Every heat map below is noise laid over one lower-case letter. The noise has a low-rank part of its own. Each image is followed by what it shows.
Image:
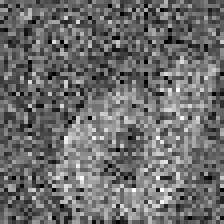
light d
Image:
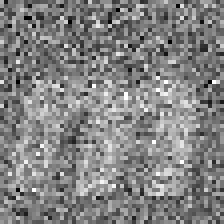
light m
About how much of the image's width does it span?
nearly all
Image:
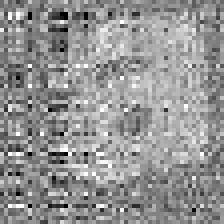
light a
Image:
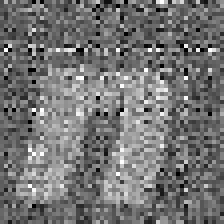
light n
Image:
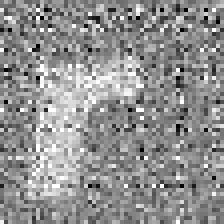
light r
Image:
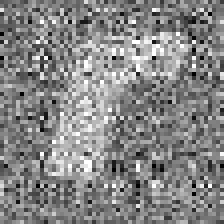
light r
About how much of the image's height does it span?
two thirds
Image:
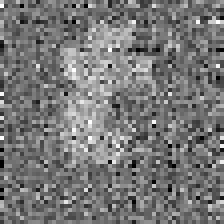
light t
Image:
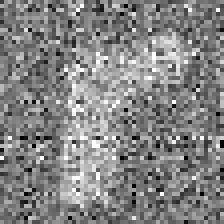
light r
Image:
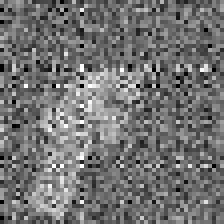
light f
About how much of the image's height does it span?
two thirds
